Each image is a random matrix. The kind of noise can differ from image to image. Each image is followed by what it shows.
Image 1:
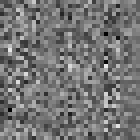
columns of uneven size
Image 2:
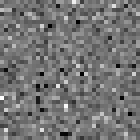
heavy tails
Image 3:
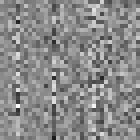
columns of uneven size
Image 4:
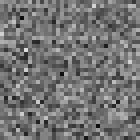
independent entries
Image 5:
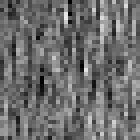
streaked along the columns
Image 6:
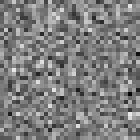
low rank plus noise
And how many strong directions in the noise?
three or four
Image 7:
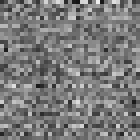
rows of uneven size
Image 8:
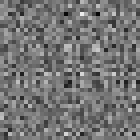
low rank plus noise
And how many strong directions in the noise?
one
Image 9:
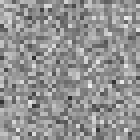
independent entries
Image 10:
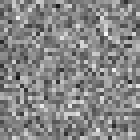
independent entries
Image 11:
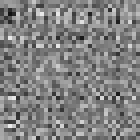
low rank plus noise
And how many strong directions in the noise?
one
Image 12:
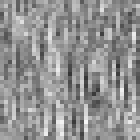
streaked along the columns
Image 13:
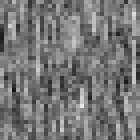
streaked along the columns
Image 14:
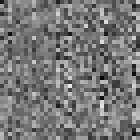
columns of uneven size
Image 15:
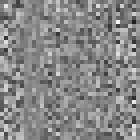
columns of uneven size
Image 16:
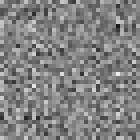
low rank plus noise
